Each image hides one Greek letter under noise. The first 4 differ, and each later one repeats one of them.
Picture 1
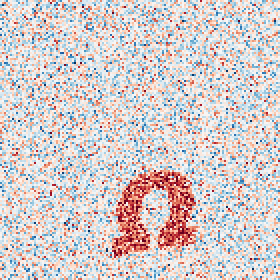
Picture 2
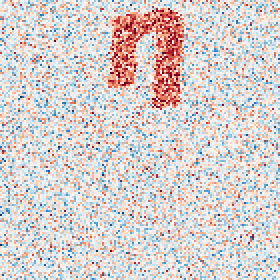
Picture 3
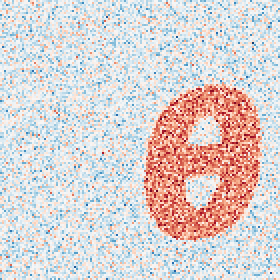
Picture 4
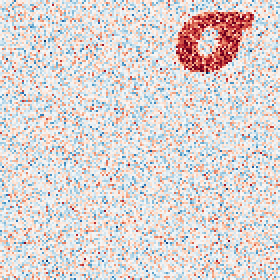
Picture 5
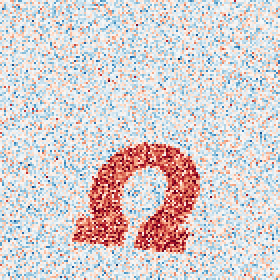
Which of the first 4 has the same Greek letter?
1
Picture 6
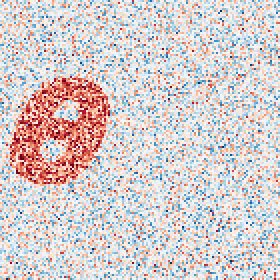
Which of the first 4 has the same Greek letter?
3
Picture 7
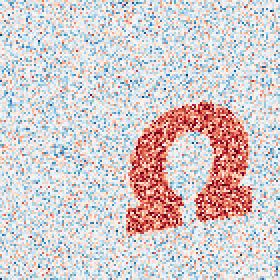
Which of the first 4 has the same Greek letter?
1
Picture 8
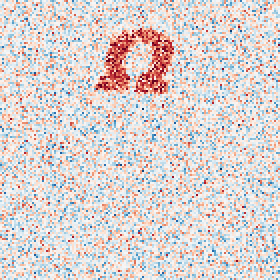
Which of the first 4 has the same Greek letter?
1
